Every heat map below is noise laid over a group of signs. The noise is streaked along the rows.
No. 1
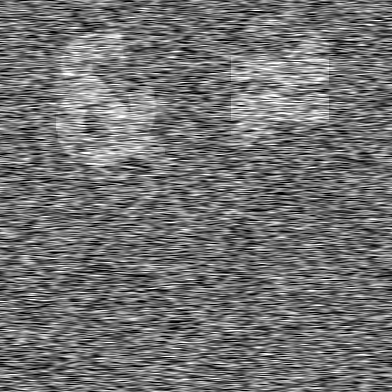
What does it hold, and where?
top left: ampersand; top right: not-equal sign
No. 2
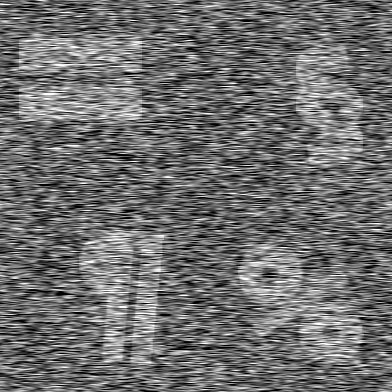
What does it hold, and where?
top left: equals sign; top right: section sign; bottom left: pilcrow; bottom right: percent sign
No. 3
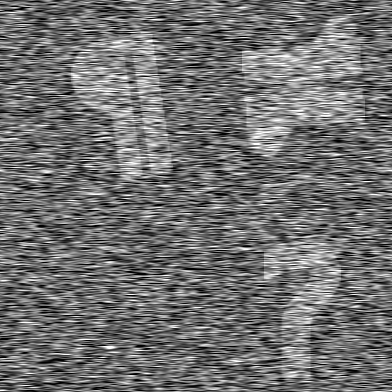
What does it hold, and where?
top left: pilcrow; top right: not-equal sign; bottom right: question mark
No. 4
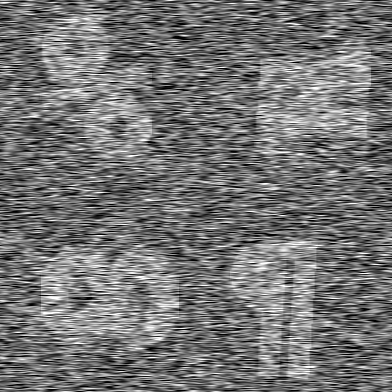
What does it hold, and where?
top left: percent sign; top right: not-equal sign; bottom left: infinity sign; bottom right: pilcrow
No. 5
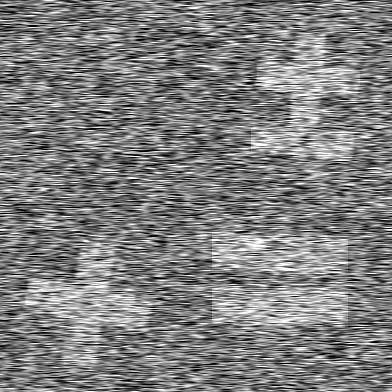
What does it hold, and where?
top right: plus-minus sign; bottom left: plus sign; bottom right: equals sign
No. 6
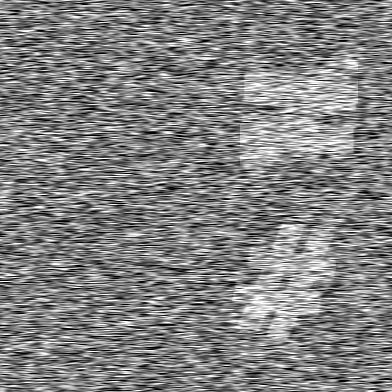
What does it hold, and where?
top right: not-equal sign; bottom right: hash sign
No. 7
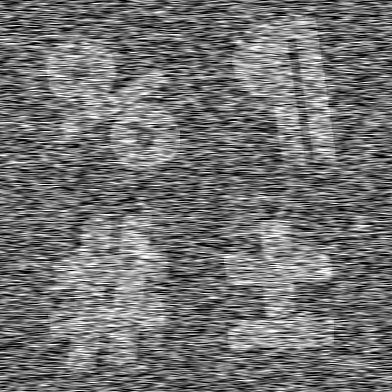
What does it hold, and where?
top left: percent sign; top right: pilcrow; bottom left: hash sign; bottom right: plus-minus sign
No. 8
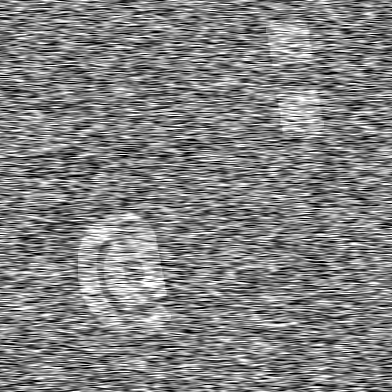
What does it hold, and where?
top right: colon; bottom left: at sign
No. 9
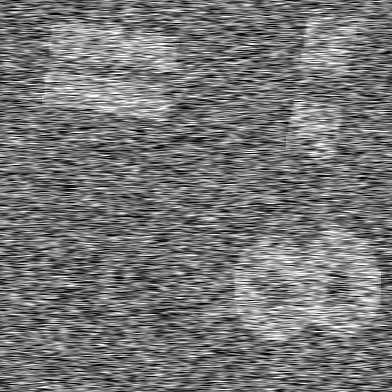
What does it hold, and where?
top left: equals sign; top right: colon; bottom right: infinity sign
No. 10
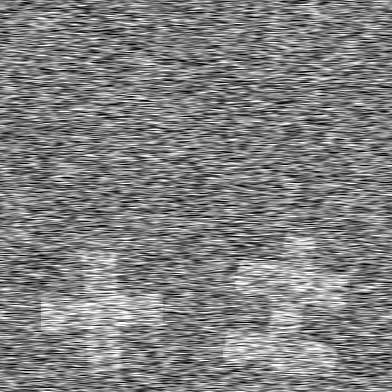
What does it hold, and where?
bottom left: plus sign; bottom right: plus-minus sign
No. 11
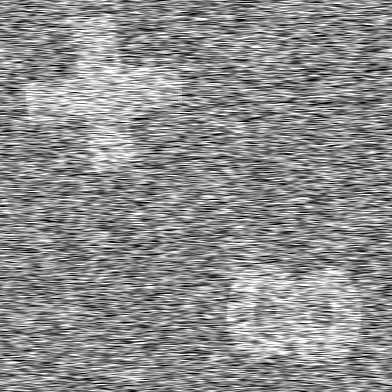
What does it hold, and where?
top left: plus sign; bottom right: infinity sign
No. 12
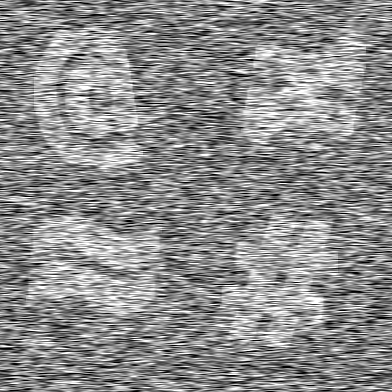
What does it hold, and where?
top left: at sign; top right: not-equal sign; bottom left: approximately sign; bottom right: hash sign
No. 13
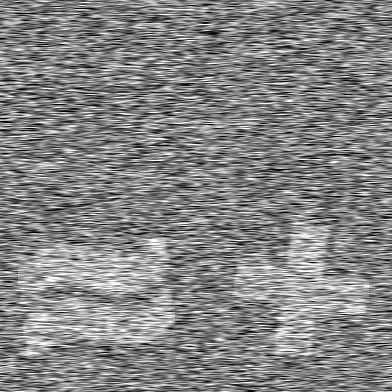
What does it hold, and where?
bottom left: approximately sign; bottom right: plus sign
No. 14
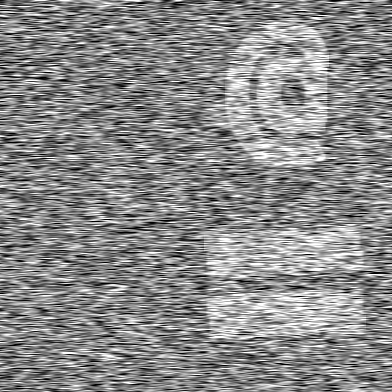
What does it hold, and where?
top right: at sign; bottom right: equals sign
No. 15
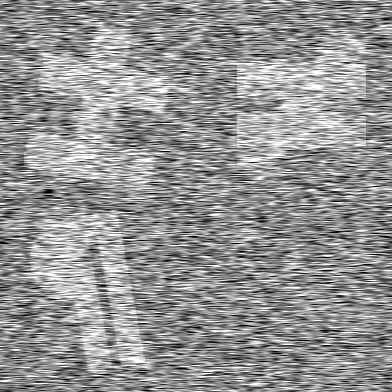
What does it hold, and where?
top left: plus-minus sign; top right: not-equal sign; bottom left: pilcrow
